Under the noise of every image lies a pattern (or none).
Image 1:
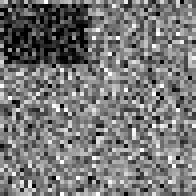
one block
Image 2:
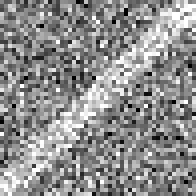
a diagonal band
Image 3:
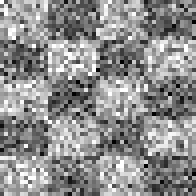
a checkerboard
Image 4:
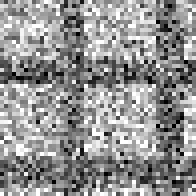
bands of rows crossing bands of columns
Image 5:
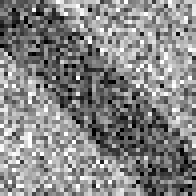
a diagonal band
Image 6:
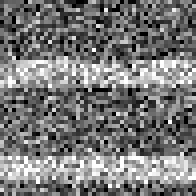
bands of rows
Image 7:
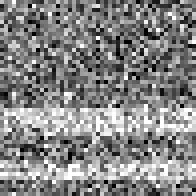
bands of rows
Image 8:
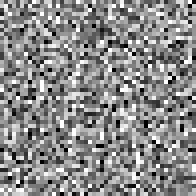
only noise
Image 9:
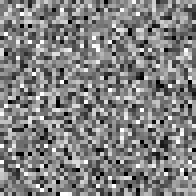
only noise
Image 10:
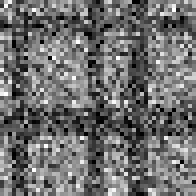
bands of rows crossing bands of columns
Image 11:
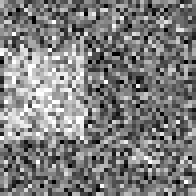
one block
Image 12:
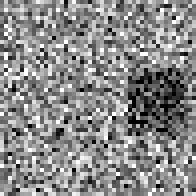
one block
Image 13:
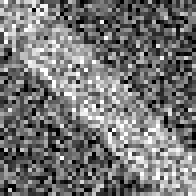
a diagonal band
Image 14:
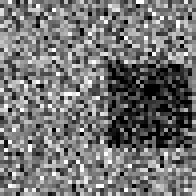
one block
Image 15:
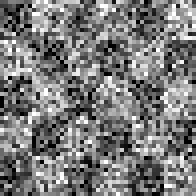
a checkerboard
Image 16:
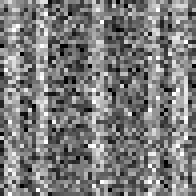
bands of columns
